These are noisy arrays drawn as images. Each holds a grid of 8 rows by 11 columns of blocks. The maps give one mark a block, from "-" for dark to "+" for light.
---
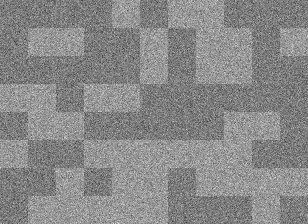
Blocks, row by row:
- - - - + - + + - - -
- + + - - + - + + - +
- - - - - + - + + - -
+ + - + + - - - - - -
- + + - - - - - + + -
+ - - + + + + + + - -
- - + - + + - + + + +
- + + + + + - - - + -
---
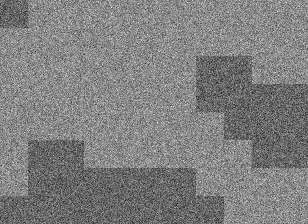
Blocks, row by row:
- + + + + + + + + + +
+ + + + + + + + + + +
+ + + + + + + - - + +
+ + + + + + + - - - -
+ + + + + + + + - - -
+ - - + + + + + + - -
+ - - - - - - + + + +
- - - - - - - - + + +
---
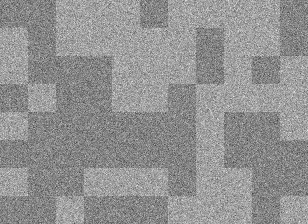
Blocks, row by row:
- - + + + - + + + + -
+ - + + + + + - + + -
+ - - - + + + - + - +
- + - - + + - + + + +
+ - - - - - - + - - +
- - - - - - - + - - -
+ - - + + + - + + - -
- - + - - - + + + - +
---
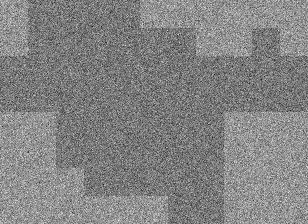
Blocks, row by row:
+ - - - - + + + + + +
+ - - - - - - + + - +
- - - - - - - - - - -
- - - - - - - - - - -
+ + - - - - - - + + +
+ + - - - - - - + + +
+ + + - - - - - + + +
+ + + + + + - - + + +
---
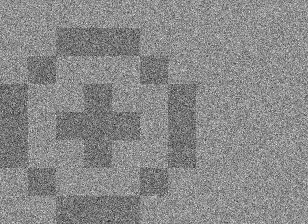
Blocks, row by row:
+ + + + + + + + + + +
+ + - - - + + + + + +
+ - + + + - + + + + +
- + + - + + - + + + +
- + - - - + - + + + +
- + + - + + - + + + +
+ - + + + - + + + + +
+ + - - - + + + + + +
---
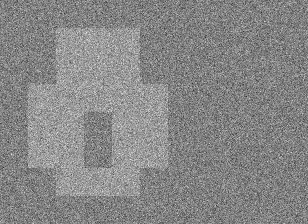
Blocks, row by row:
- - - - - - - - - - -
- - + + + - - - - - -
- - + + + - - - - - -
- + + + + + - - - - -
- + + - + + - - - - -
- + + - + + - - - - -
- - + + + - - - - - -
- - - - - - - - - - -
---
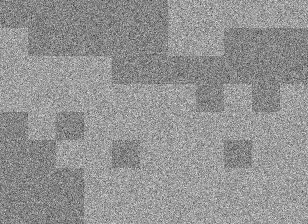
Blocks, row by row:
- - - - - - + + + + +
+ - - - - - + + - - -
+ + + + - - - - - - -
+ + + + + + + - + - +
- + - + + + + + + + +
- - + + - + + + - + +
- - - + + + + + + + +
- - - + + + + + + + +
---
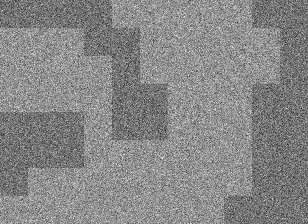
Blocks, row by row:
- - - - + + + + + - -
+ + + - - + + + + + -
+ + + + - + + + + + -
+ + + + - - + + + - -
- - - + - - + + + - -
- - - + + + + + + - -
- + + + + + + + + - -
+ + + + + + + + - - -
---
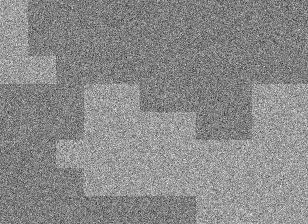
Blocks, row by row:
+ - - - - - - - - - -
+ - - - - - - - - - -
+ + - - - - - - - - -
- - - + + - - - - + +
- - - + + + + - - + +
- - + + + + + + + + +
- - - + + + + + + + +
- - - - - - - + + + +
